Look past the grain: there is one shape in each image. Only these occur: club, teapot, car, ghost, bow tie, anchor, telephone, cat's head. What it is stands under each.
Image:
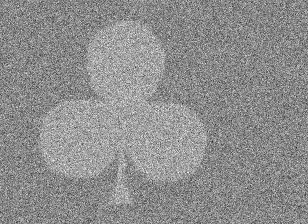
club
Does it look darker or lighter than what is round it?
lighter
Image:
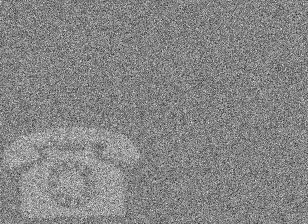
telephone
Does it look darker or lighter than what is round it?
lighter
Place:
bottom left
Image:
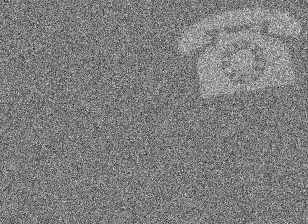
telephone
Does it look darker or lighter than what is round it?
lighter
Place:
top right
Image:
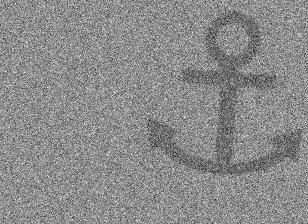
anchor
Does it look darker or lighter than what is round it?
darker
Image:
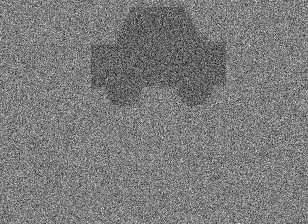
car
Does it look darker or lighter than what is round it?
darker
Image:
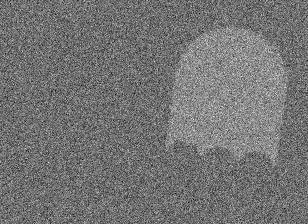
ghost
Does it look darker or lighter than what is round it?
lighter
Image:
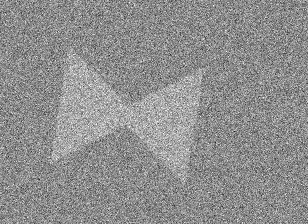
bow tie
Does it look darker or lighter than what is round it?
lighter
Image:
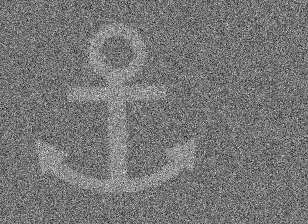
anchor
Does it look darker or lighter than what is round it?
lighter
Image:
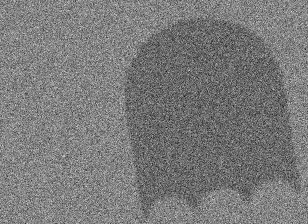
ghost
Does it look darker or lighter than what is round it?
darker
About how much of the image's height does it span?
nearly all
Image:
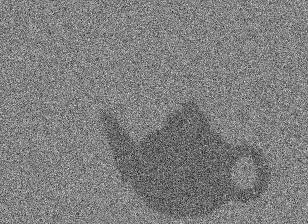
teapot
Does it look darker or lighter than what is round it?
darker
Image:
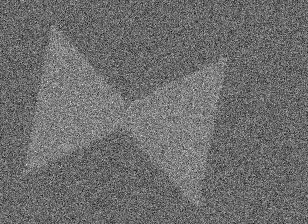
bow tie
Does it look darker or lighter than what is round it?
lighter
